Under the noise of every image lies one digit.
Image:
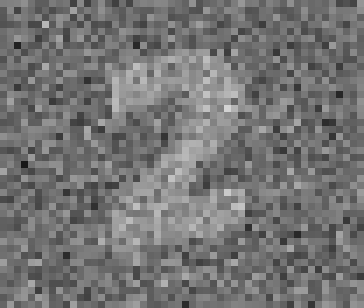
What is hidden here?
light 2
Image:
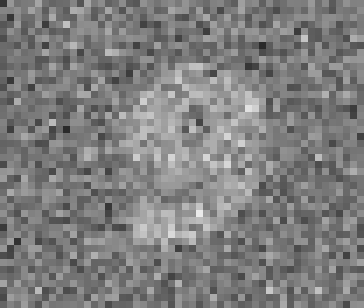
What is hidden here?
light 9
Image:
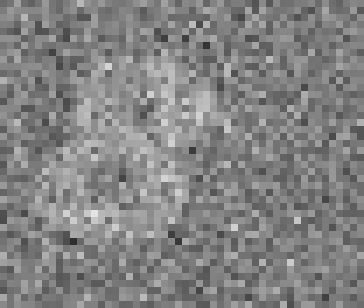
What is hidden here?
light 8
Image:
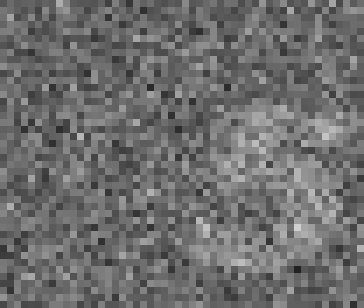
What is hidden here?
light 5
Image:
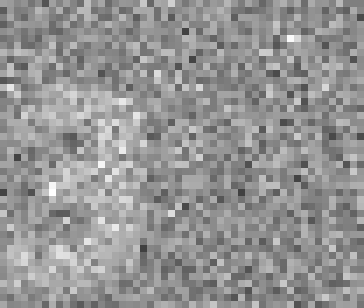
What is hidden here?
light 3
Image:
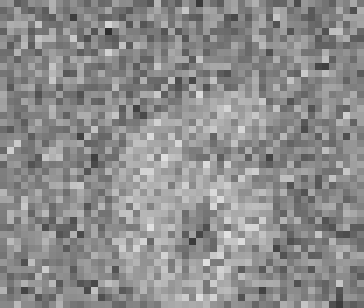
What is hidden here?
light 6
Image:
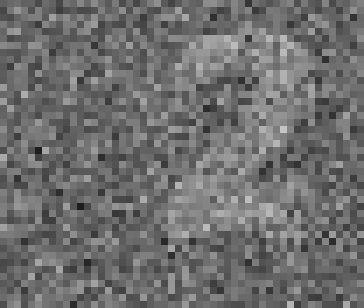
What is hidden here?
light 2
